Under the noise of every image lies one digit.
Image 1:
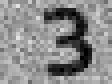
3
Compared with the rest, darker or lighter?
darker
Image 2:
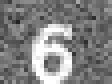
6
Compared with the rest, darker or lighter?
lighter
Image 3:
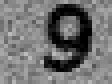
9
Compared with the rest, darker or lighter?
darker
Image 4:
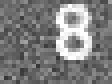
8
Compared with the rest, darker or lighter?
lighter
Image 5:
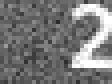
2
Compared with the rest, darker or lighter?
lighter
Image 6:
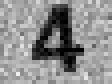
4
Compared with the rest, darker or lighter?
darker
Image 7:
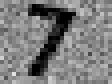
7
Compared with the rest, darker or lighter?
darker
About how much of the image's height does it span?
nearly all
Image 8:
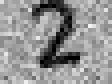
2
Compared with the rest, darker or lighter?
darker
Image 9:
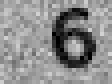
6
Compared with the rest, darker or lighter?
darker
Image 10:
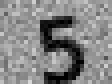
5
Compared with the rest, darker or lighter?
darker
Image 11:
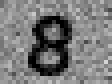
8
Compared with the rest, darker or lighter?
darker
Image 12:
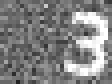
3
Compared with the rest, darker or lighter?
lighter
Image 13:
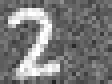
2
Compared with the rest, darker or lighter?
lighter
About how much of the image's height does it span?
nearly all
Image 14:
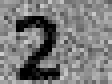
2
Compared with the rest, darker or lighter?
darker
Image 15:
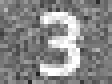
3
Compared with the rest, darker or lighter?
lighter
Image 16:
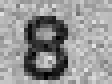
8
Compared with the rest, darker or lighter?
darker
